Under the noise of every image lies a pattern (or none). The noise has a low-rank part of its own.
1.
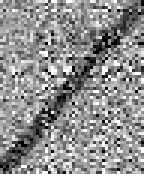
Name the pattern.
a diagonal band
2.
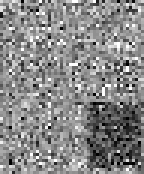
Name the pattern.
one block
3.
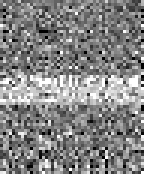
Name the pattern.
one band of rows
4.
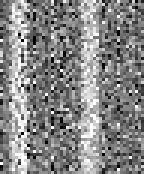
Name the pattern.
bands of columns
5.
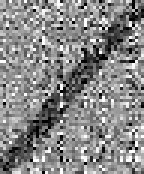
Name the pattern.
a diagonal band
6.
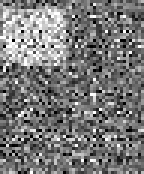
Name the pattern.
one block
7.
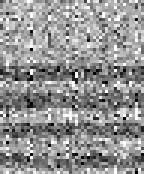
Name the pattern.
bands of rows
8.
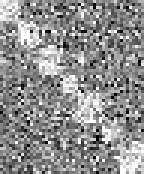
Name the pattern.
blocks along the diagonal
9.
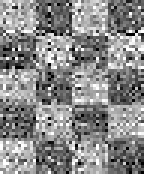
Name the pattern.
a checkerboard
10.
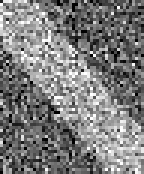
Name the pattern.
a diagonal band
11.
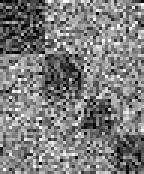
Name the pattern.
blocks along the diagonal
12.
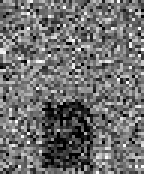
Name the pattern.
one block
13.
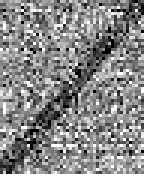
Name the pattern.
a diagonal band
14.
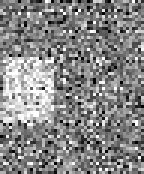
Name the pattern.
one block
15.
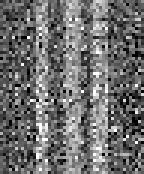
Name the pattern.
bands of columns
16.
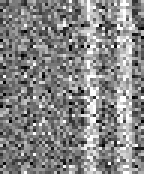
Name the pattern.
bands of columns
